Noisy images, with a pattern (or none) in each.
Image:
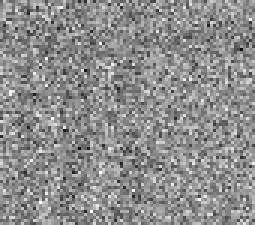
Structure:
bands of rows crossing bands of columns
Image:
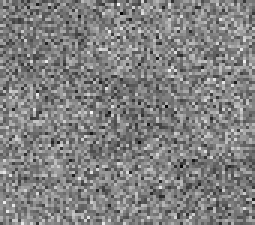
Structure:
blocks along the diagonal
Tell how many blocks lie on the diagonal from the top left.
3
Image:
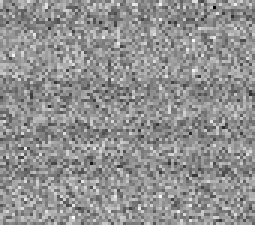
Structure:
bands of rows
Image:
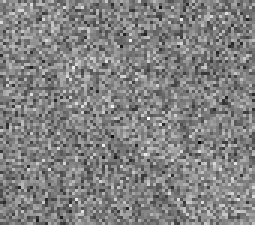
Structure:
blocks along the diagonal
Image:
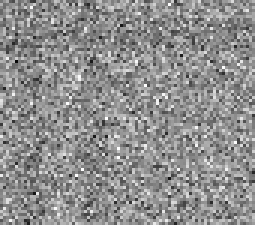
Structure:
bands of rows crossing bands of columns
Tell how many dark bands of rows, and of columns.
1 and 2
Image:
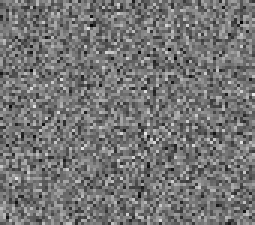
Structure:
only noise
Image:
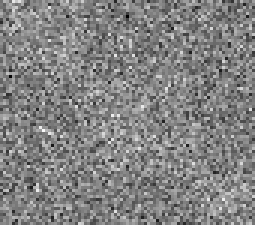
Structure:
blocks along the diagonal
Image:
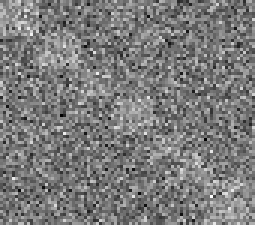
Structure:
blocks along the diagonal
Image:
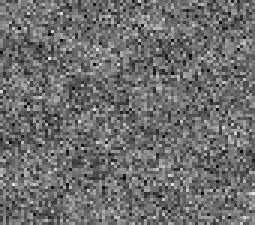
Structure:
a checkerboard
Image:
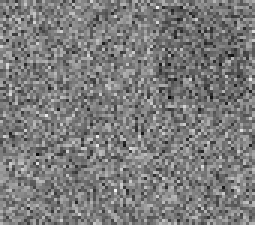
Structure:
one block
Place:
top right
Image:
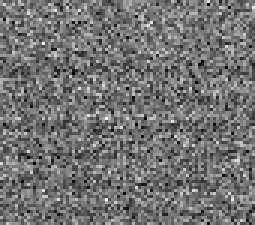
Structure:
bands of rows
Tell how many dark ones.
6
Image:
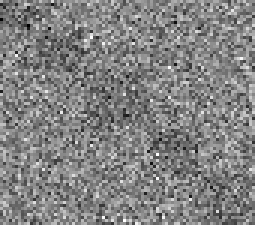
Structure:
blocks along the diagonal
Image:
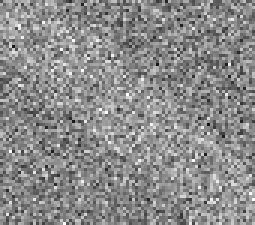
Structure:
a diagonal band
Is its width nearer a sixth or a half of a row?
a half
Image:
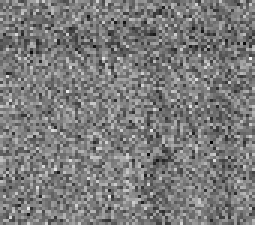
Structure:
bands of rows crossing bands of columns
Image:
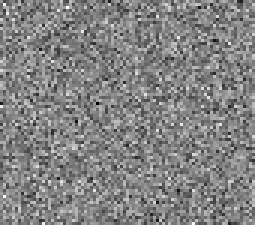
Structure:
only noise
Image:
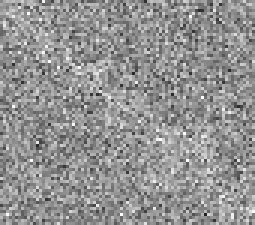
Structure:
blocks along the diagonal
